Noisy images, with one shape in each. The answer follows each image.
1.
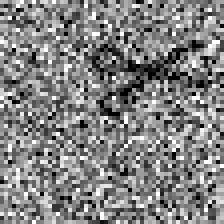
pair of scissors
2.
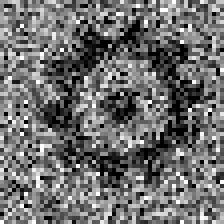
gear
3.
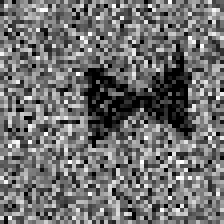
bow tie
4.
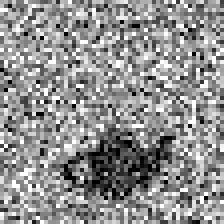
teapot
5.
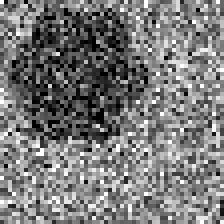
flower
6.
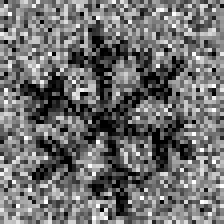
snowflake
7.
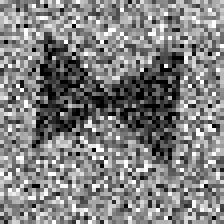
bow tie
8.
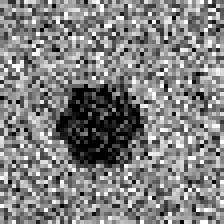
flower
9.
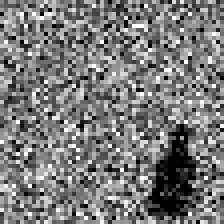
bottle
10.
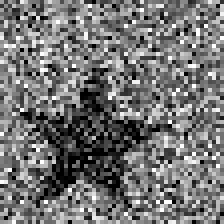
star
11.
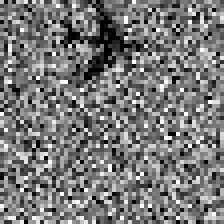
airplane
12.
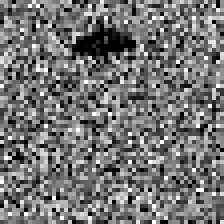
umbrella
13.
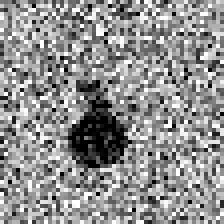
pear
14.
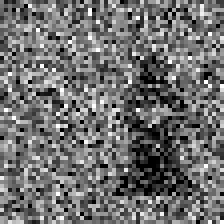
chess bishop
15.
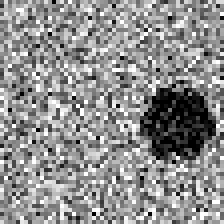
flower
